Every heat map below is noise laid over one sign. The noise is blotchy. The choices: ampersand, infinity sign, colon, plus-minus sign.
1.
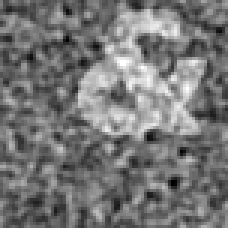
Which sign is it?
ampersand
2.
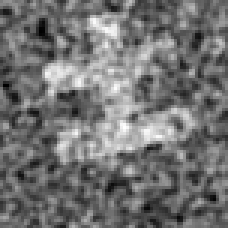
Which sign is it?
plus-minus sign
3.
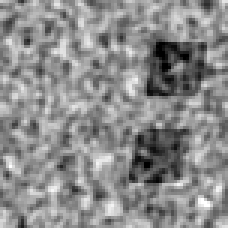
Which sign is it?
colon
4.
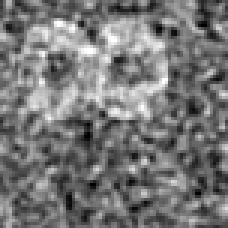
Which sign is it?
infinity sign
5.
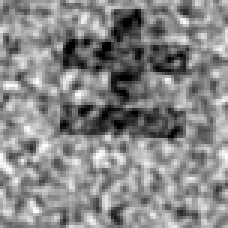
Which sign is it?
plus-minus sign
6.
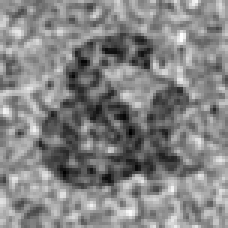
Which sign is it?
ampersand
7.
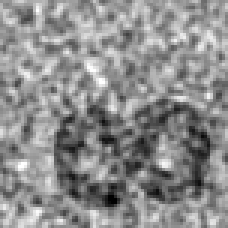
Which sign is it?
infinity sign
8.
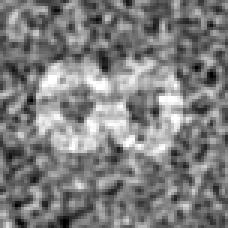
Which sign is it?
infinity sign
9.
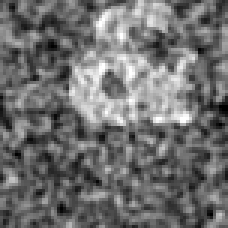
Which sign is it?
ampersand
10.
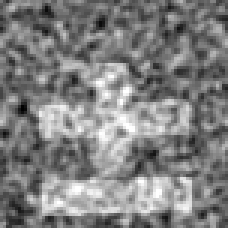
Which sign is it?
plus-minus sign
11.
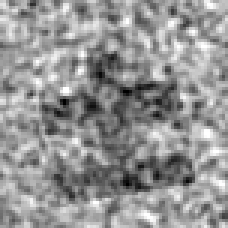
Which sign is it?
plus-minus sign
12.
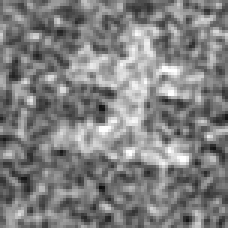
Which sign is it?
plus-minus sign
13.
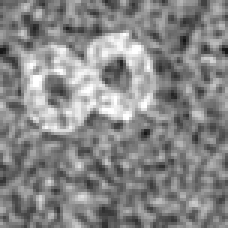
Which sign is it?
infinity sign
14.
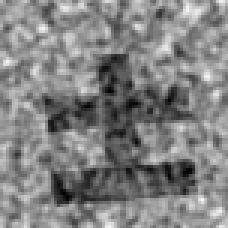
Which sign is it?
plus-minus sign
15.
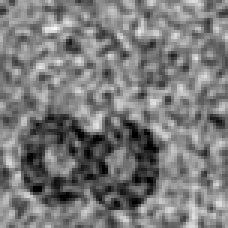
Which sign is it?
infinity sign
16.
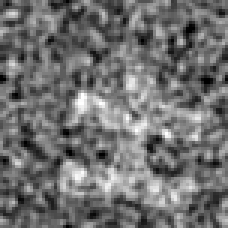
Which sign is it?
plus-minus sign
